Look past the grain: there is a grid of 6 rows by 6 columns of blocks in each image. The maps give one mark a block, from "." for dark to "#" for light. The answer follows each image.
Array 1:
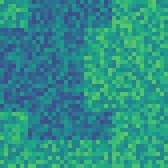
# . . . # #
. . . # # #
. . . # # #
. . . # # #
# . . . # #
# # # # # #
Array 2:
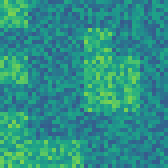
# . . . . .
. . . # . .
# . . # # .
. . . # # .
# . . . . .
# # # . . .
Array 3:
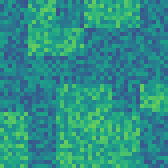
. # . # # .
. # # . . .
. . . . . .
. . # # . #
# . # # # .
# . # # # .
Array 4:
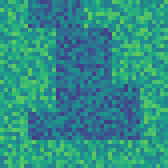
# . . # # #
# # . . # #
# # . . # #
# # . . . #
# . . . . #
# # # # # #
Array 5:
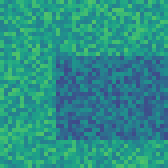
# # # # # #
# # # # # #
# # . . . .
# # . . . .
# # . . . .
# # # # # #
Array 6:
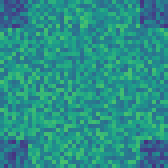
. # # # # .
# # # # # #
# # # # # #
# # # # # #
# # # # # #
. # # # # .
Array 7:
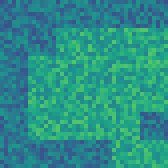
. . . . . .
. . # # # #
. # # # # #
. # # # # #
. # # # # .
. . . . # #
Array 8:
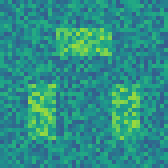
. . . . . .
. . # # . .
. . . . . .
. # . . # .
. # . . # .
. . . . . .
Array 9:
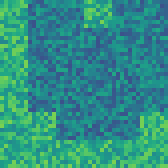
# . . # . .
# . . . . .
# . . . . .
# . . . . .
# # . . . #
# # # # # #
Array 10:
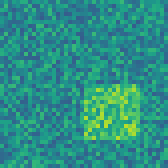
. . . . . .
. . . . . .
. . . . . .
. . . # # .
. . . # # .
. . . . . .
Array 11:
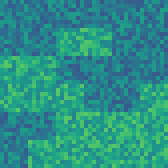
. . . . . .
. . # # . .
# # . . . .
# # # . . #
. . # # # #
. # # # # #
